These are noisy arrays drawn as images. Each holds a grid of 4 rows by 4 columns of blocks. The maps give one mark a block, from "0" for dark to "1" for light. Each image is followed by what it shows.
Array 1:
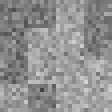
0 0 1 0
0 1 1 0
0 1 1 1
1 0 1 1
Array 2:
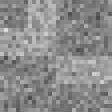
0 1 0 0
1 1 0 0
0 0 1 1
0 0 0 0
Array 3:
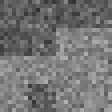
0 0 0 0
0 0 1 1
1 1 1 1
1 0 1 1
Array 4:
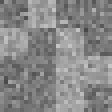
0 1 0 0
1 0 1 0
0 0 1 1
0 0 1 0
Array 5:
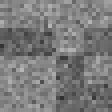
1 1 1 1
0 0 1 0
1 1 0 1
1 1 0 0
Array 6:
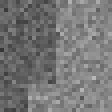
0 0 1 1
0 0 1 1
0 0 1 1
0 1 1 1
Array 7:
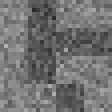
1 0 1 1
1 0 0 0
1 0 1 1
1 1 0 1
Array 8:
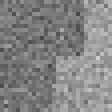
0 0 0 1
0 0 0 1
0 0 1 1
0 0 1 1
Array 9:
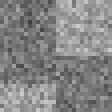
0 0 1 1
0 0 1 1
0 0 0 0
1 1 0 0
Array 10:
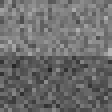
1 1 1 1
1 1 1 1
0 0 0 0
0 0 0 0
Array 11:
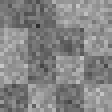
0 0 1 1
1 0 0 1
1 0 1 0
0 1 0 1
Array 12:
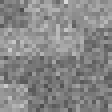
0 1 1 1
1 1 1 0
0 0 0 0
1 0 0 0
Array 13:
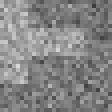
1 0 0 0
1 1 1 0
1 0 0 0
0 0 0 0
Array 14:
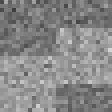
0 0 0 0
0 0 1 1
1 1 1 1
1 1 0 0
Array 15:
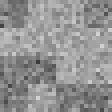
0 1 1 0
1 1 1 1
0 0 1 1
0 1 0 0
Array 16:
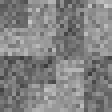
0 1 0 1
1 1 0 1
0 0 1 0
0 1 1 0
